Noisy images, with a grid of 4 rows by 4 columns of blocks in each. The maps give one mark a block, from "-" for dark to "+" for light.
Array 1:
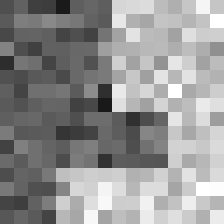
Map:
- - + +
- - + +
- - - +
- + + +
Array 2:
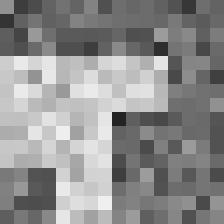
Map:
- - - -
+ + + -
+ + - -
- + - -
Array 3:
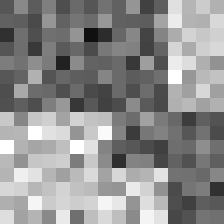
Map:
- - - +
- - - +
+ + - -
+ + + -
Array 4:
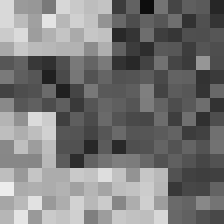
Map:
+ + - -
- - - -
+ - - -
+ + + -
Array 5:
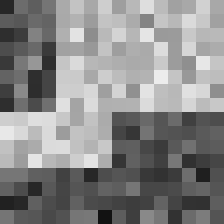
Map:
- + + +
- + + +
+ + - -
- - - -
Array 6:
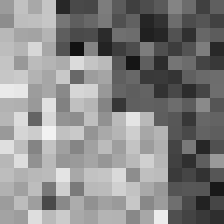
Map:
+ - - -
+ + - -
+ + + -
+ + + -
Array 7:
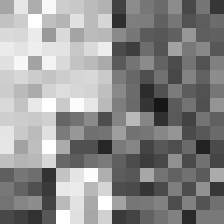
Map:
+ + - -
+ + - -
+ - - -
- + - -
